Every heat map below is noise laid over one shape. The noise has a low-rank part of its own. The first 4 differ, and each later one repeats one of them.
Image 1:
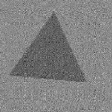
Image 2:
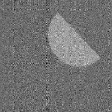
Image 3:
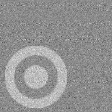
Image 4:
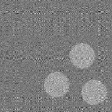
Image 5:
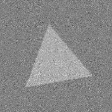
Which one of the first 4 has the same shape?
1
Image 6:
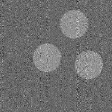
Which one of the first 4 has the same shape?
4
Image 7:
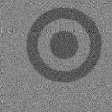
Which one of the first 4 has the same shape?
3
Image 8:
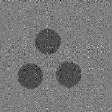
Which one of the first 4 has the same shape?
4
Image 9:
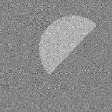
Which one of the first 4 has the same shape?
2
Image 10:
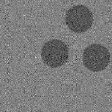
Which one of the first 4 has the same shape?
4
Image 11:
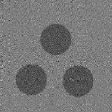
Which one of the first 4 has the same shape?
4
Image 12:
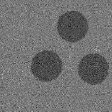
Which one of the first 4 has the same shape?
4
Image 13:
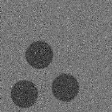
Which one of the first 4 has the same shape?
4
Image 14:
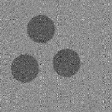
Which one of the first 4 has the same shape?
4
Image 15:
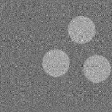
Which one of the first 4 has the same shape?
4
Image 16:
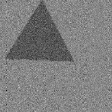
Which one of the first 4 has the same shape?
1
